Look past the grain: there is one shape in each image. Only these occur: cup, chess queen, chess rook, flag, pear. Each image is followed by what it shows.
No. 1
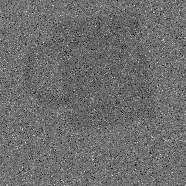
cup
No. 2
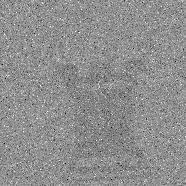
chess rook
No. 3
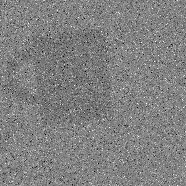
cup
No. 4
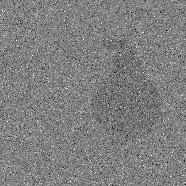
pear
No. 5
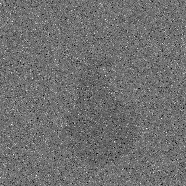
pear
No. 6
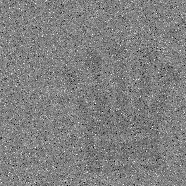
chess queen
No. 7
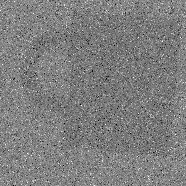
cup
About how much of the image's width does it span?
nearly all
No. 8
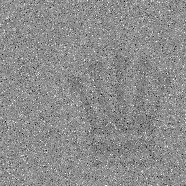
chess queen
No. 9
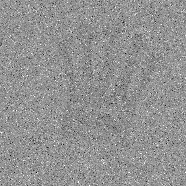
chess queen
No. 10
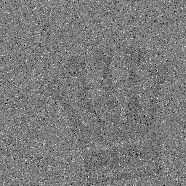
chess queen
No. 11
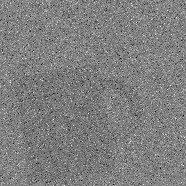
cup
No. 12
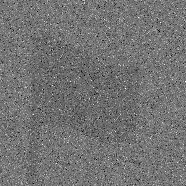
flag
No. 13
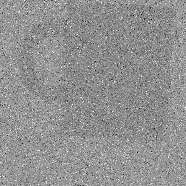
cup
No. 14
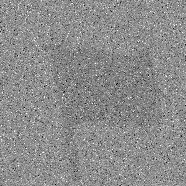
flag
